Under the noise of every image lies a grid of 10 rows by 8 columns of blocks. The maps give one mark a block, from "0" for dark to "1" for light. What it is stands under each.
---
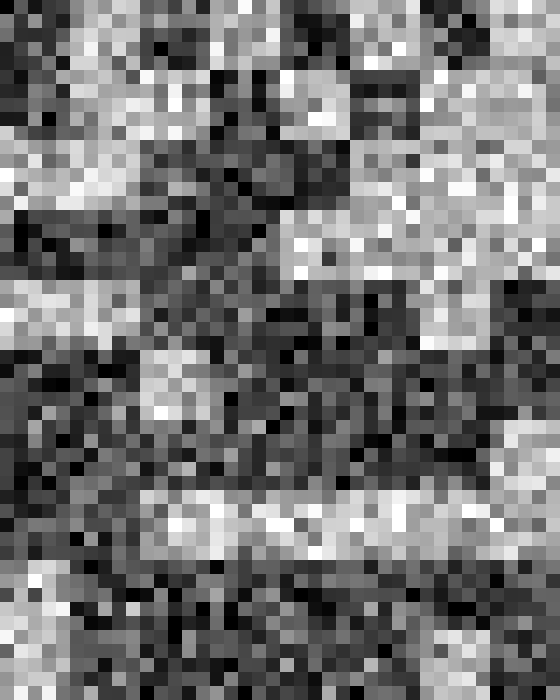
0 1 0 1 0 1 0 1
0 1 1 0 1 0 1 1
1 1 0 0 0 1 1 1
0 0 0 0 1 1 1 1
1 1 0 0 0 0 1 0
0 0 1 0 0 0 0 0
0 0 0 0 0 0 0 1
0 0 1 1 1 1 1 1
1 0 0 0 0 0 0 0
1 0 0 0 0 0 1 0
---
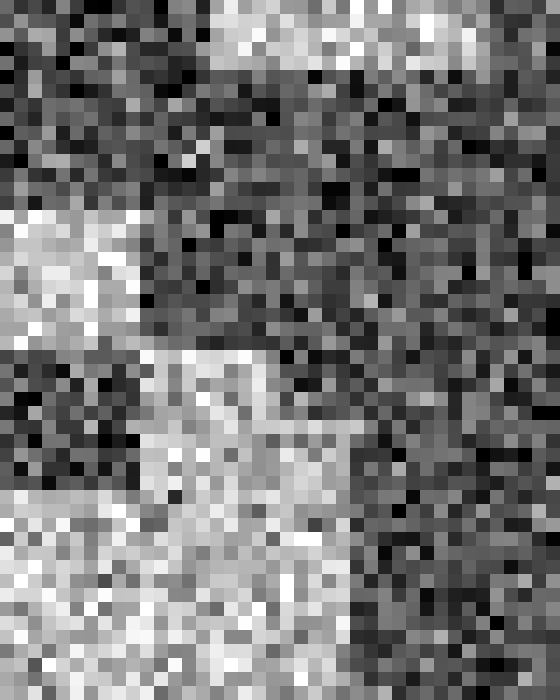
0 0 0 1 1 1 1 0
0 0 0 0 0 0 0 0
0 0 0 0 0 0 0 0
1 1 0 0 0 0 0 0
1 1 0 0 0 0 0 0
0 0 1 1 0 0 0 0
0 0 1 1 1 0 0 0
1 1 1 1 1 0 0 0
1 1 1 1 1 0 0 0
1 1 1 1 1 0 0 0
